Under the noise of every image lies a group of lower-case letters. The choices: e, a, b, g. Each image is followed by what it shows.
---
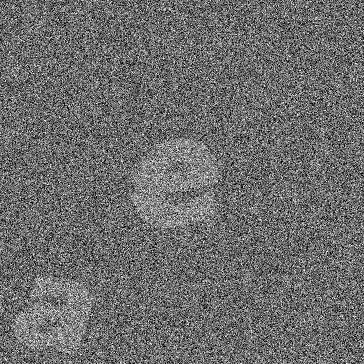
centre: e; bottom left: a
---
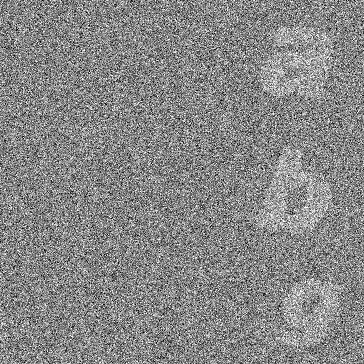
top right: a; middle right: b; bottom right: g
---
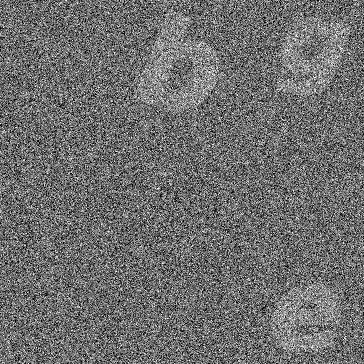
top middle: b; top right: g; bottom right: e
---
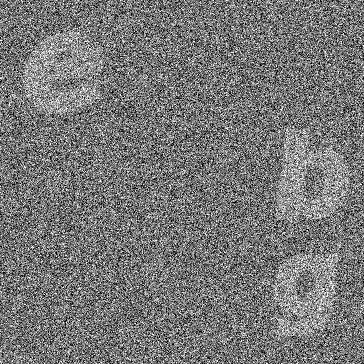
top left: e; middle right: b; bottom right: g
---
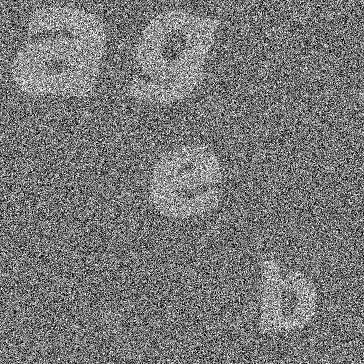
top left: a; top middle: g; centre: e; bottom right: b
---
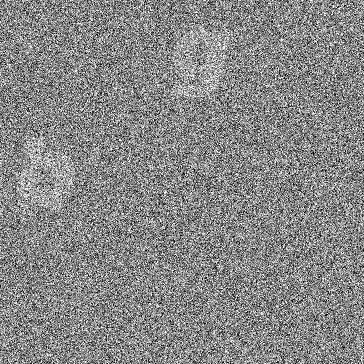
top middle: g; middle left: b
